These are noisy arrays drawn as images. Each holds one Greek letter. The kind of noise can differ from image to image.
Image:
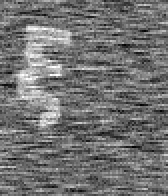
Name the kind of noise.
streaked along the rows
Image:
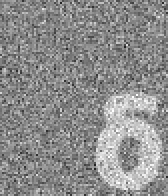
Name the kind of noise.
low rank plus noise
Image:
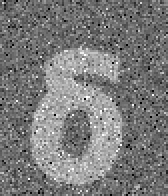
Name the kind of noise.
heavy tails
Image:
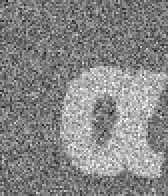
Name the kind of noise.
independent entries
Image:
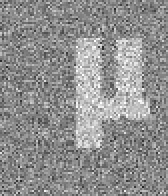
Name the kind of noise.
low rank plus noise
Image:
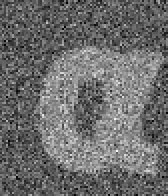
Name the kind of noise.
low rank plus noise
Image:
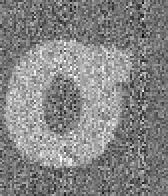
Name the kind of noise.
columns of uneven size
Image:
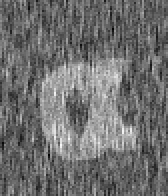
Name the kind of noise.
streaked along the columns
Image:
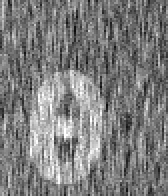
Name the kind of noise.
streaked along the columns
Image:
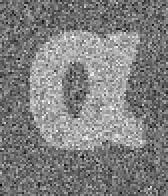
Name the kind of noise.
independent entries
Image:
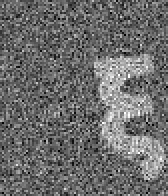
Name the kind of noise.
low rank plus noise
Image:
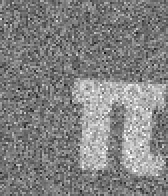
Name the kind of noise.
independent entries
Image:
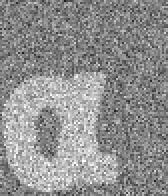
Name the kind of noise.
independent entries
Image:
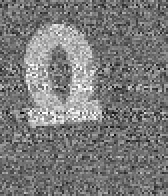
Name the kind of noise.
rows of uneven size
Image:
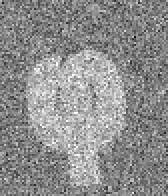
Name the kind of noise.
independent entries
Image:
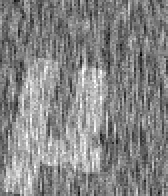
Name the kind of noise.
streaked along the columns
